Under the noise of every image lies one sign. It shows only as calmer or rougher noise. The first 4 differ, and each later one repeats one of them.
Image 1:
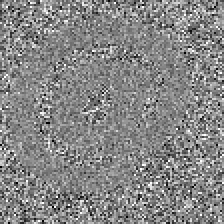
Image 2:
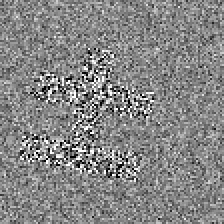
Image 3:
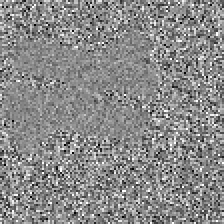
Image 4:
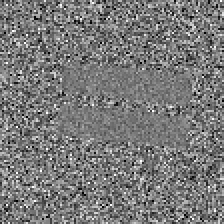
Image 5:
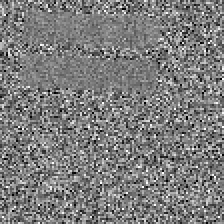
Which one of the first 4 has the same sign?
4
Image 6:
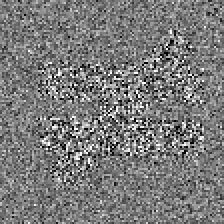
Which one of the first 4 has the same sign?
3
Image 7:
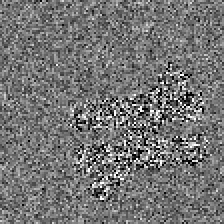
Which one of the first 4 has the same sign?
3
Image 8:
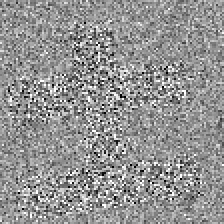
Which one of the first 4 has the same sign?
2
